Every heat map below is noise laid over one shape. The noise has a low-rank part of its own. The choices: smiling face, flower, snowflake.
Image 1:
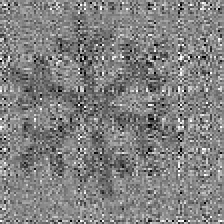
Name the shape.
snowflake
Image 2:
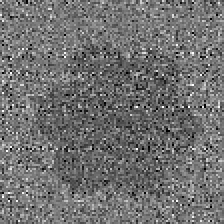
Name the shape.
flower
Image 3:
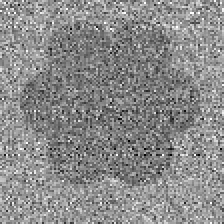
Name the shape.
flower
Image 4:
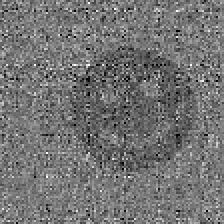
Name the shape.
smiling face
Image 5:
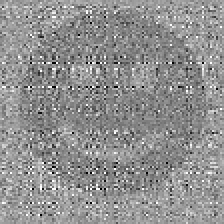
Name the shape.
smiling face
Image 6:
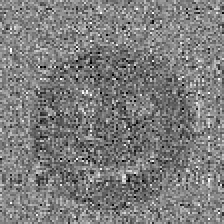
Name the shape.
smiling face
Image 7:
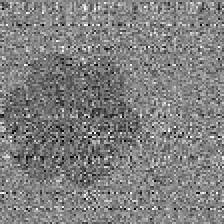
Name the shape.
flower
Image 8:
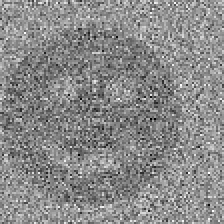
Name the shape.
smiling face
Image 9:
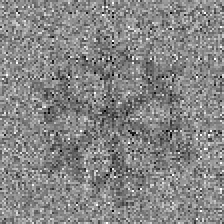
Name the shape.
snowflake
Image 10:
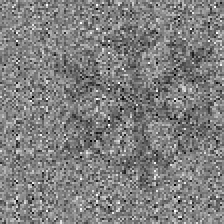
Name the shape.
snowflake
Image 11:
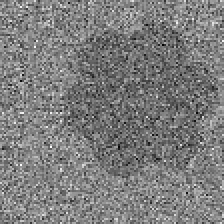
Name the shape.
flower
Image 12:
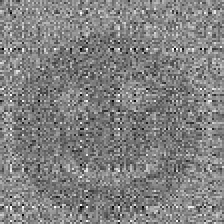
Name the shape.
smiling face
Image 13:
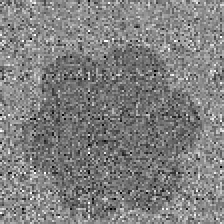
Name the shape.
flower
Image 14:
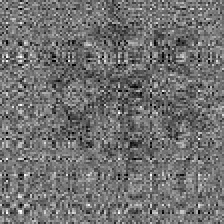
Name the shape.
snowflake
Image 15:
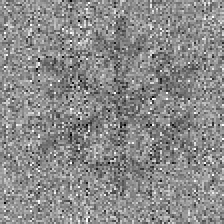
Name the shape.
snowflake
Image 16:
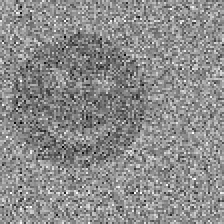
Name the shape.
smiling face
